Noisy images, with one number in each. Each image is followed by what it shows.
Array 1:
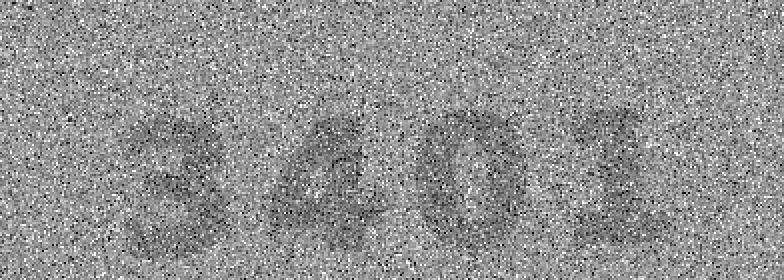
3401
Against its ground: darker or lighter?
darker
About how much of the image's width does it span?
two thirds
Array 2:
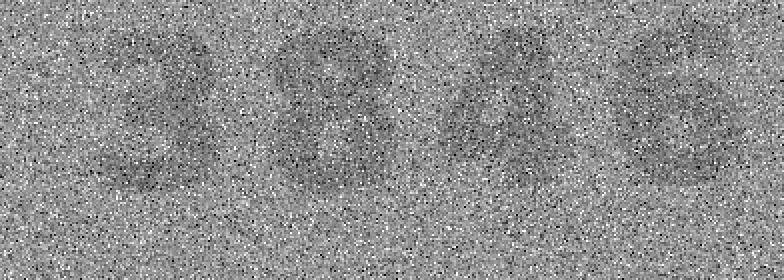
3846
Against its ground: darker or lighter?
darker
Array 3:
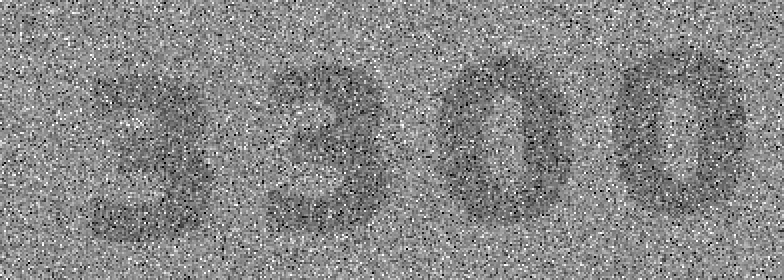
3300
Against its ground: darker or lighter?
darker
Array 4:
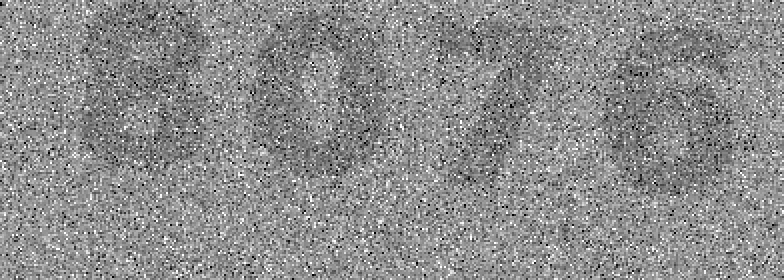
8076
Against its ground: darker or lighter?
darker
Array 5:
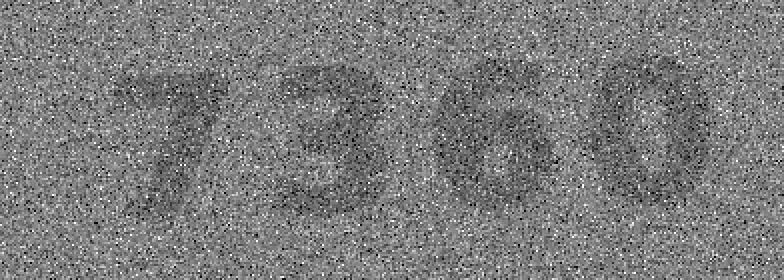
7360
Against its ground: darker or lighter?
darker
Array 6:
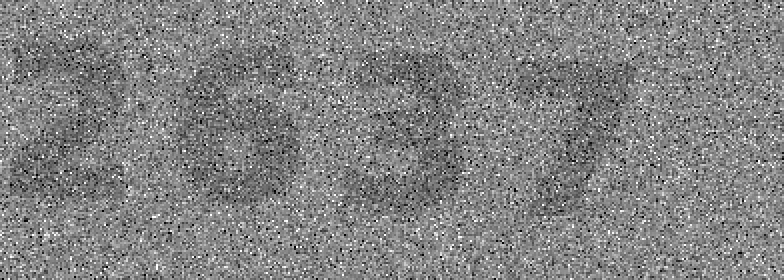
2637
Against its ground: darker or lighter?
darker
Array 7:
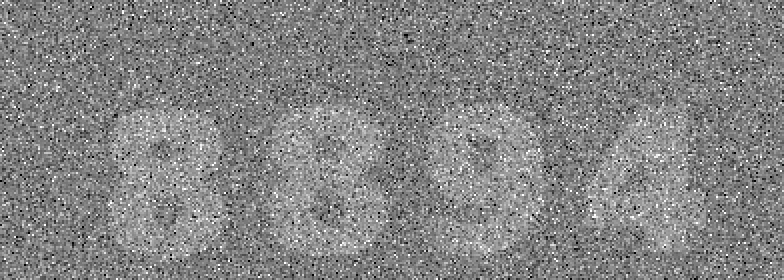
8894
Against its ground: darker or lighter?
lighter
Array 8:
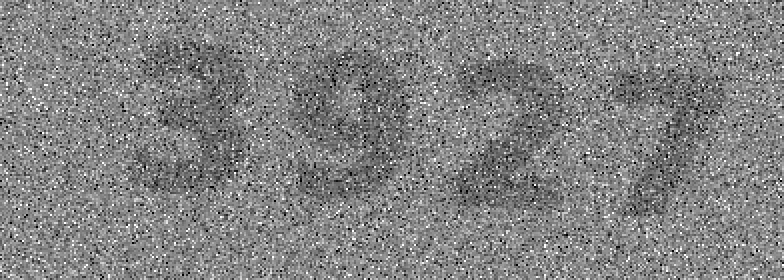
3927
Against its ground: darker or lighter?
darker
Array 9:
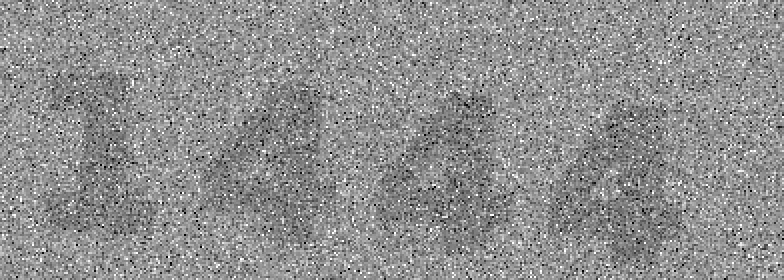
1444
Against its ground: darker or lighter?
darker
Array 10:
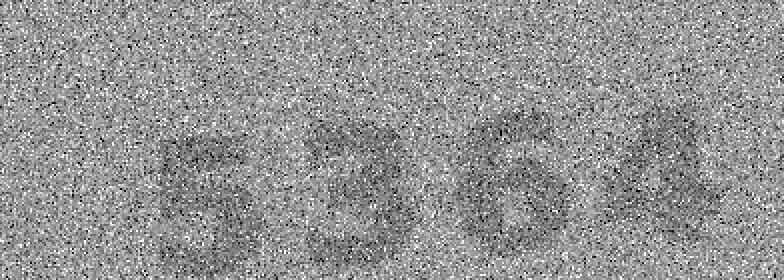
5364
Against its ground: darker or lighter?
darker
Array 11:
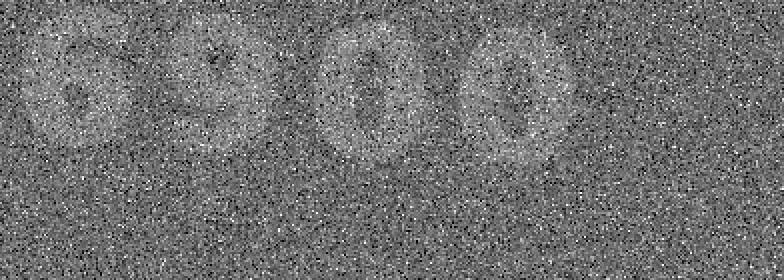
6900
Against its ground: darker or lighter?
lighter
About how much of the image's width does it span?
two thirds
